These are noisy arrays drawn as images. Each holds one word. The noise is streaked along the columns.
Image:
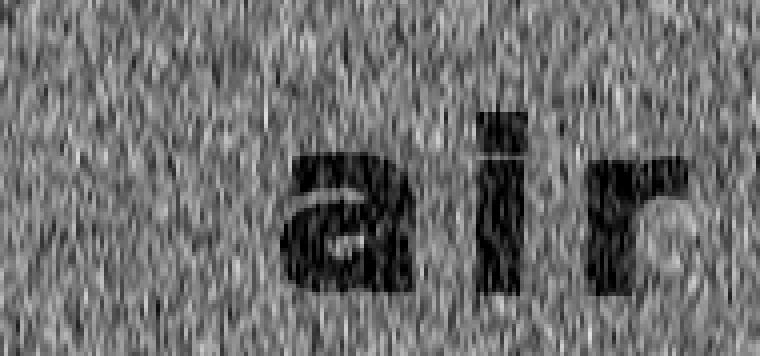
air
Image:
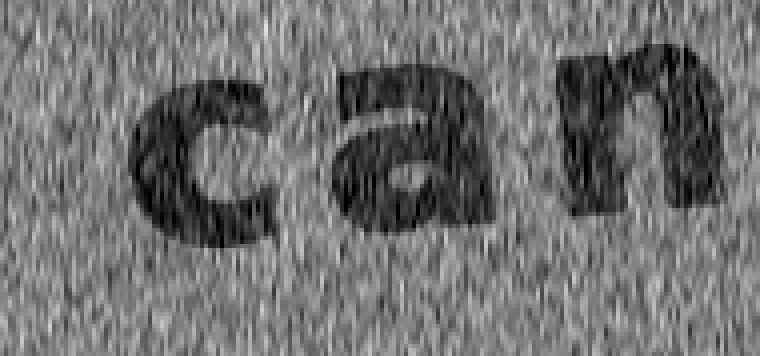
can
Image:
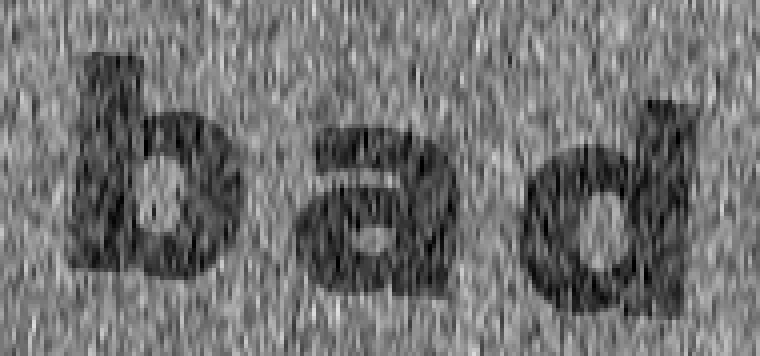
bad
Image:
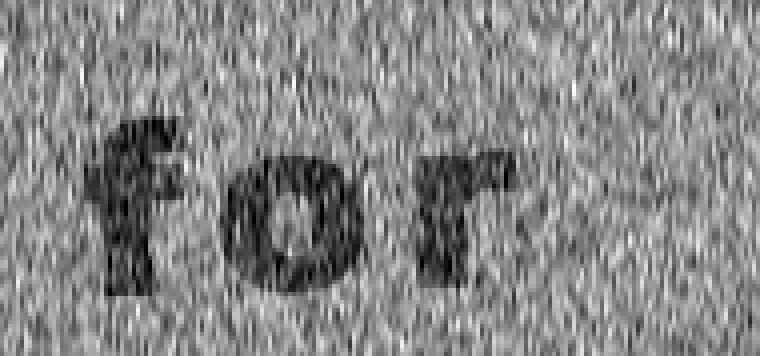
for
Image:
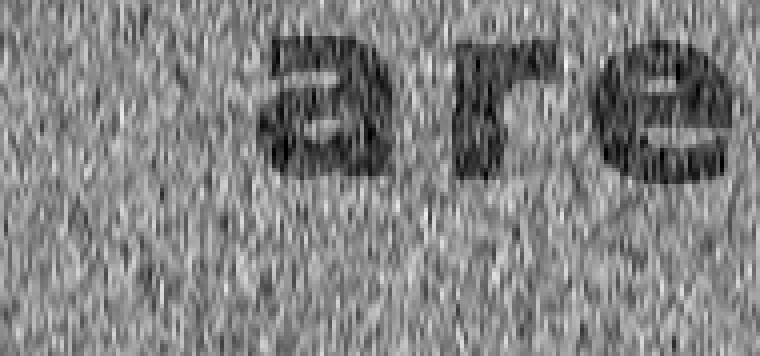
are
